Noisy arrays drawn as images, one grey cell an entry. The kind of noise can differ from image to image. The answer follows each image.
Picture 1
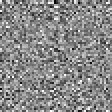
low rank plus noise
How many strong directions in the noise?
one
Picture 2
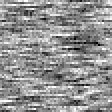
streaked along the rows
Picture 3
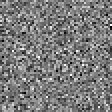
low rank plus noise
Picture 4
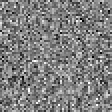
low rank plus noise
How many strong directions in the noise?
five to eight
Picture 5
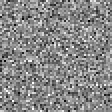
independent entries
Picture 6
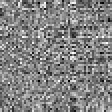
low rank plus noise
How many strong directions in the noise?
two
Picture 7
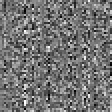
columns of uneven size
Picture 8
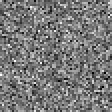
independent entries
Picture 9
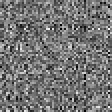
low rank plus noise
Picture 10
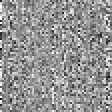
columns of uneven size
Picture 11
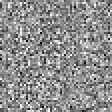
low rank plus noise
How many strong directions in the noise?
five to eight
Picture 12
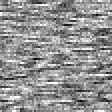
streaked along the rows
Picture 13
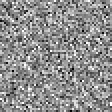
independent entries
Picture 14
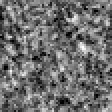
blotchy
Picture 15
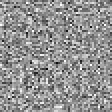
low rank plus noise
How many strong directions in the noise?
three or four
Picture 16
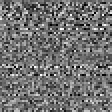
rows of uneven size
